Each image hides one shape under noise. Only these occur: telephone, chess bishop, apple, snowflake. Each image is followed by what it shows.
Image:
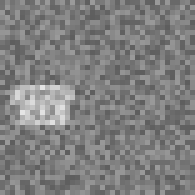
telephone
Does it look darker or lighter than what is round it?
lighter
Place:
middle left
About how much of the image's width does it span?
a third
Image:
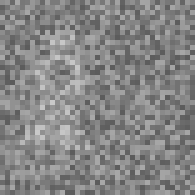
chess bishop
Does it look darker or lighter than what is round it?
lighter
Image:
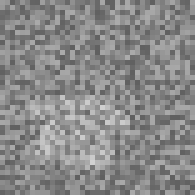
telephone
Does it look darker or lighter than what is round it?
lighter
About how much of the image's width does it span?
half
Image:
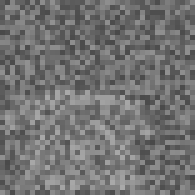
telephone
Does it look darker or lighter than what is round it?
lighter
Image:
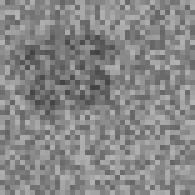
telephone
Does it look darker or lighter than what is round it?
darker
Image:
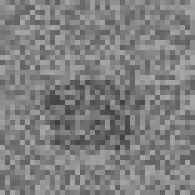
telephone
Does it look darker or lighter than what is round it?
darker
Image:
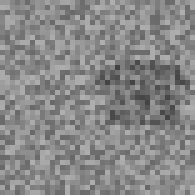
telephone
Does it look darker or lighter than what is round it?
darker
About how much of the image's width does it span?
half
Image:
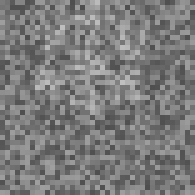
snowflake
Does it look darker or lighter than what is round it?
lighter
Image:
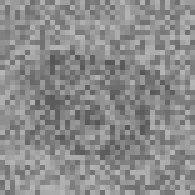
telephone
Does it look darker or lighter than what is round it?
darker
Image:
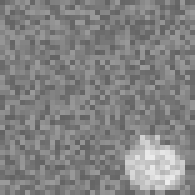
apple
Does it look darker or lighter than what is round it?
lighter
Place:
bottom right
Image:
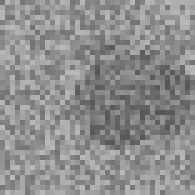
apple
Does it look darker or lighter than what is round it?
darker
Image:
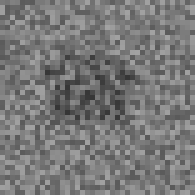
telephone
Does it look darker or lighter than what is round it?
darker
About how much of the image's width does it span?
half
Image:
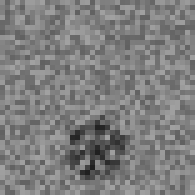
snowflake
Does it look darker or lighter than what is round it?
darker
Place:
bottom middle
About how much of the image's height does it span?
a third
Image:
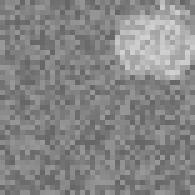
apple
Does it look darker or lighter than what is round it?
lighter
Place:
top right
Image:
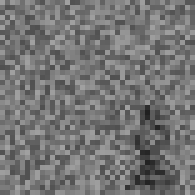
chess bishop
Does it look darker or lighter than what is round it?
darker
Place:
bottom right
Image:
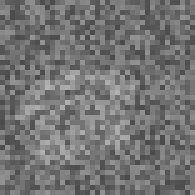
telephone
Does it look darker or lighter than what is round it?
lighter
